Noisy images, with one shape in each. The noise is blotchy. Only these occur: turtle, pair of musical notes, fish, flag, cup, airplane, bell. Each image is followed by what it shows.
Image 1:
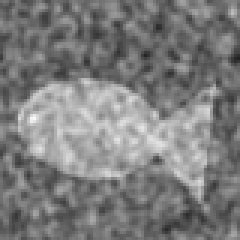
fish
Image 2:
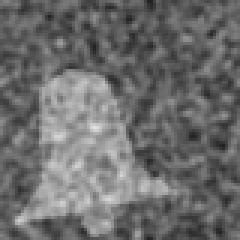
bell
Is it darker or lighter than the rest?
lighter
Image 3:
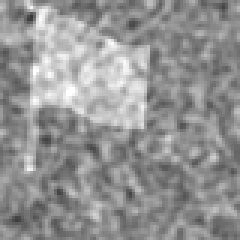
flag
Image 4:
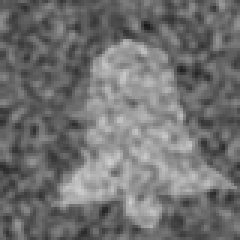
bell
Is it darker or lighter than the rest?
lighter
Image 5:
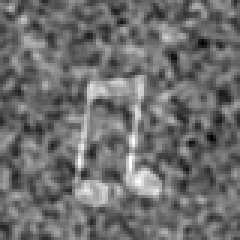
pair of musical notes
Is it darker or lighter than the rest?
lighter
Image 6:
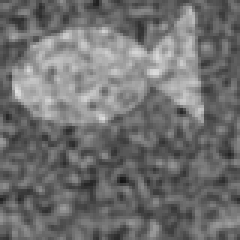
fish
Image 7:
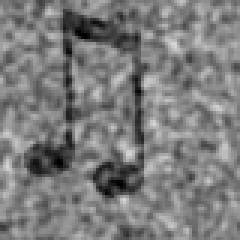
pair of musical notes
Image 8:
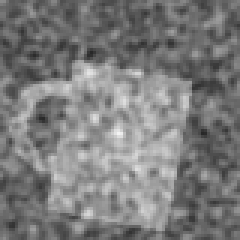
cup
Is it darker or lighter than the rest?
lighter
